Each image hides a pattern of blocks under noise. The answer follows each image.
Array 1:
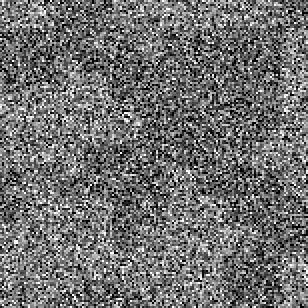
mirrored about the diagonal from the bottom left
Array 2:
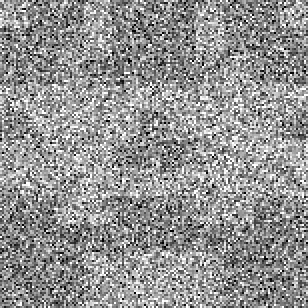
left and right mirror each other
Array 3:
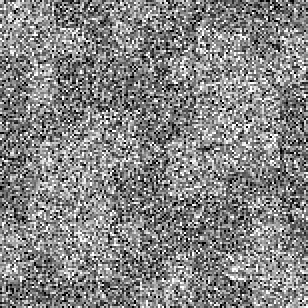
the same after a half turn
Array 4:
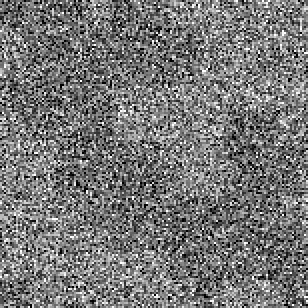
mirrored about the diagonal from the bottom left
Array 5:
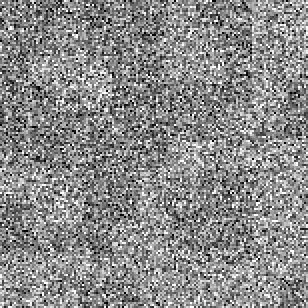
mirrored about the diagonal from the top left
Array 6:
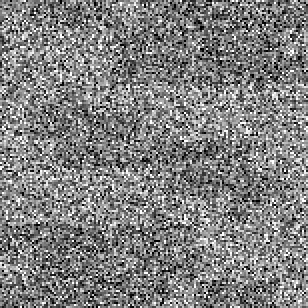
the same after a half turn
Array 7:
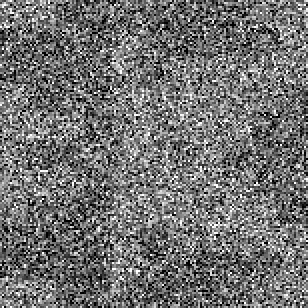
top and bottom mirror each other
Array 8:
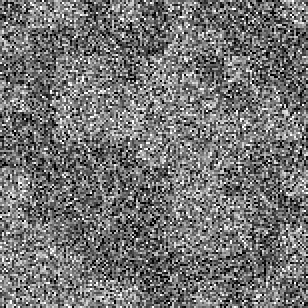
mirrored about the diagonal from the bottom left
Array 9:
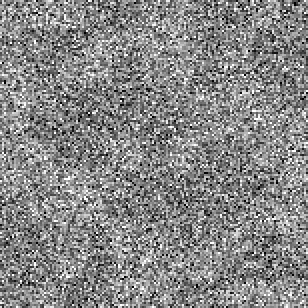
the same after a half turn
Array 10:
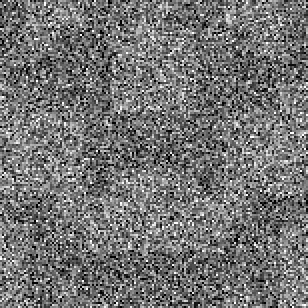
left and right mirror each other
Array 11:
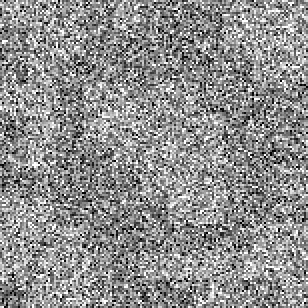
mirrored about the diagonal from the bottom left
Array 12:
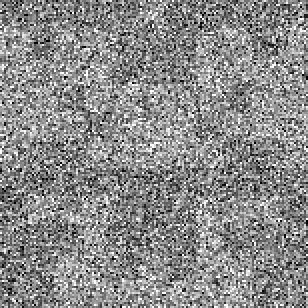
left and right mirror each other
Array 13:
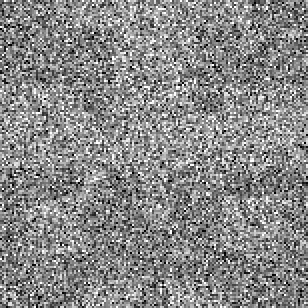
left and right mirror each other
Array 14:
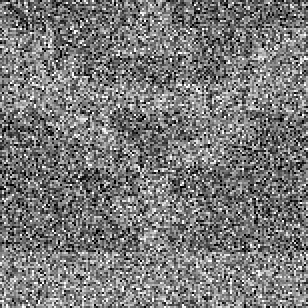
left and right mirror each other
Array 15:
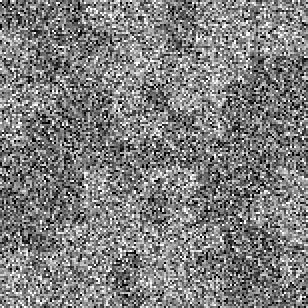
the same after a half turn
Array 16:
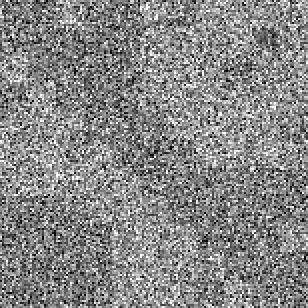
mirrored about the diagonal from the bottom left
